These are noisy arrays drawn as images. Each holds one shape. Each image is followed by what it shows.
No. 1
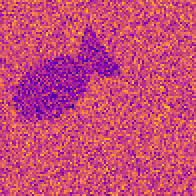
fish
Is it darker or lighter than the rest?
darker
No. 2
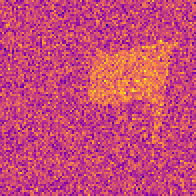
flag
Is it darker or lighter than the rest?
lighter
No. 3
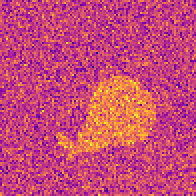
pear
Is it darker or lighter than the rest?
lighter
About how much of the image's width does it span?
half
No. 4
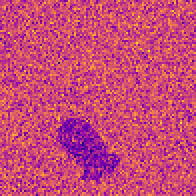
footprint
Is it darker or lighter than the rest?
darker
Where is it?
bottom middle
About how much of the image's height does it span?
a third
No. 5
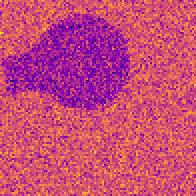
light bulb
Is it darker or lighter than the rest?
darker
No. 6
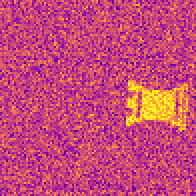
chess rook
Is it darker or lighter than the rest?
lighter
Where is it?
middle right
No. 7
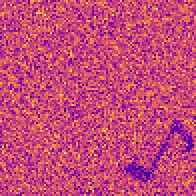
musical note
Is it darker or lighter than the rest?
darker
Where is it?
bottom right
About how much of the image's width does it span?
a third
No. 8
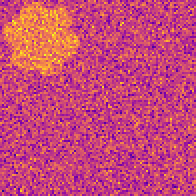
flower
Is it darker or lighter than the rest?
lighter
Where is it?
top left
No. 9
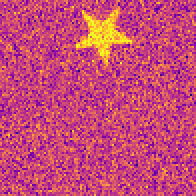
star
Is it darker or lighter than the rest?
lighter
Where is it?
top middle
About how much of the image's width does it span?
a third
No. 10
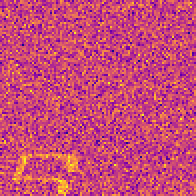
pair of musical notes
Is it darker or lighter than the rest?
lighter
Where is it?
bottom left
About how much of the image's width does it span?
a third
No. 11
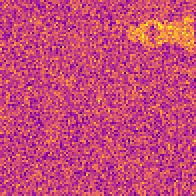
chess bishop
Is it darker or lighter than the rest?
lighter
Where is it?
top right
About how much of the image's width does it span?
a third
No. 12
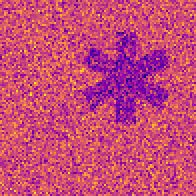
asterisk
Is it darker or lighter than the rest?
darker
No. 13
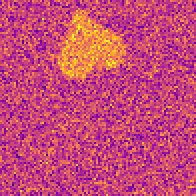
heart
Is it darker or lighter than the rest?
lighter
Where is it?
top middle
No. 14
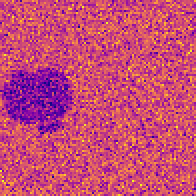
apple
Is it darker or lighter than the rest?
darker
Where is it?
middle left
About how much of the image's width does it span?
a third
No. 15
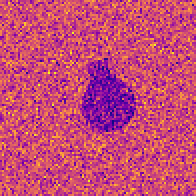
light bulb
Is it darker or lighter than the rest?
darker
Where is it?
centre
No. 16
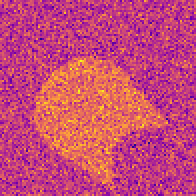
cat's head
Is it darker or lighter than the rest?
lighter
